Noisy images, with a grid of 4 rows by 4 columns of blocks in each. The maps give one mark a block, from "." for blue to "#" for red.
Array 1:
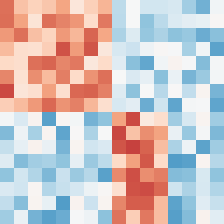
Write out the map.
##..
##..
..#.
..#.
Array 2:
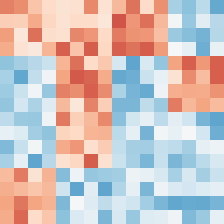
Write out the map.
###.
.#.#
.#..
#...
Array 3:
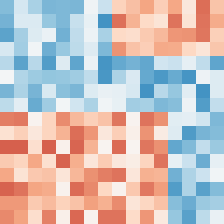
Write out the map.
..##
....
###.
###.
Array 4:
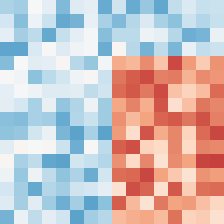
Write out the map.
....
..##
..##
..##
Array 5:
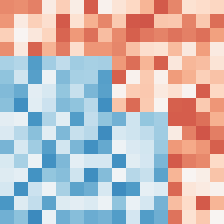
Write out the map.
####
..##
...#
...#
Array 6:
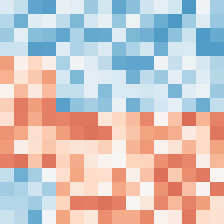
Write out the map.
....
#...
####
.###
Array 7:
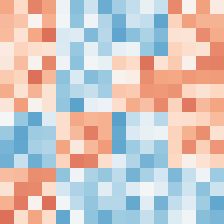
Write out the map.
#..#
#.##
.#.#
#...
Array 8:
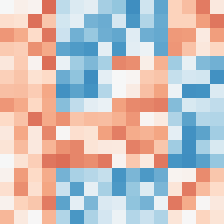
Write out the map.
#..#
#.#.
###.
#..#
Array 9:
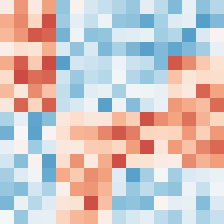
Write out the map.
#...
#..#
.###
.#..
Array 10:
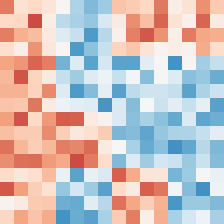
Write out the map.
#.##
#...
##..
#.#.
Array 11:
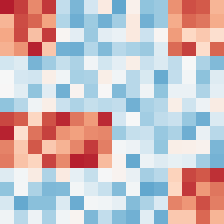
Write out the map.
#..#
....
##..
...#
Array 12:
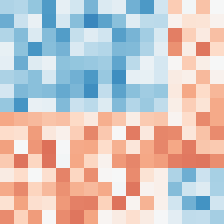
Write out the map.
...#
...#
####
###.
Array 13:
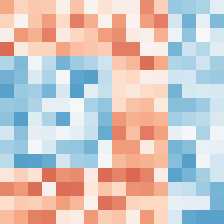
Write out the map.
###.
..#.
..#.
###.
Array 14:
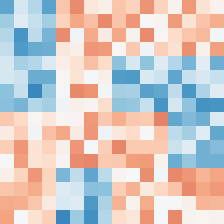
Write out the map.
.###
.#..
###.
#.##
